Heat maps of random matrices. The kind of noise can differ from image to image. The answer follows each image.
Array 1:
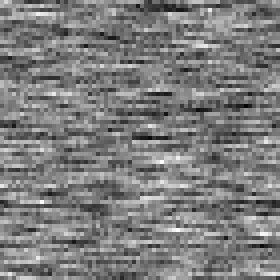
streaked along the rows
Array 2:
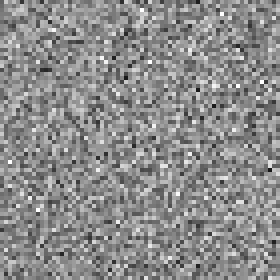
independent entries
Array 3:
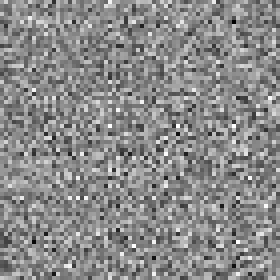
low rank plus noise
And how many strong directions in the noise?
five to eight
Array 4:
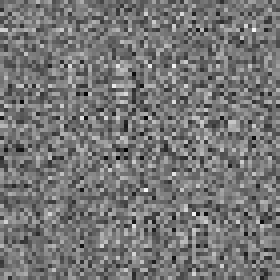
low rank plus noise
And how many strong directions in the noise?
five to eight
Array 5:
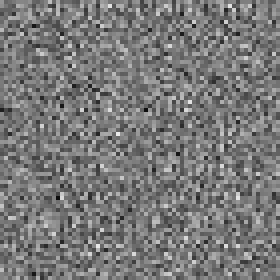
low rank plus noise
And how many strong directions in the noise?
two
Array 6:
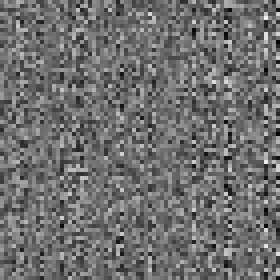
columns of uneven size
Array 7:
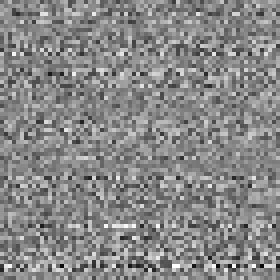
rows of uneven size
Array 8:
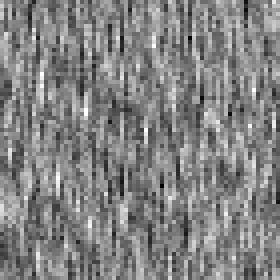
streaked along the columns
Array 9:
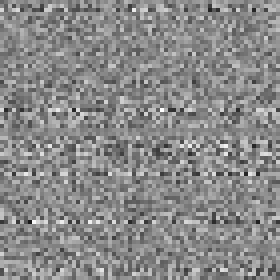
rows of uneven size
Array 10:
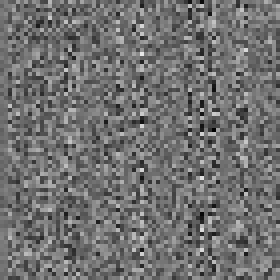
columns of uneven size
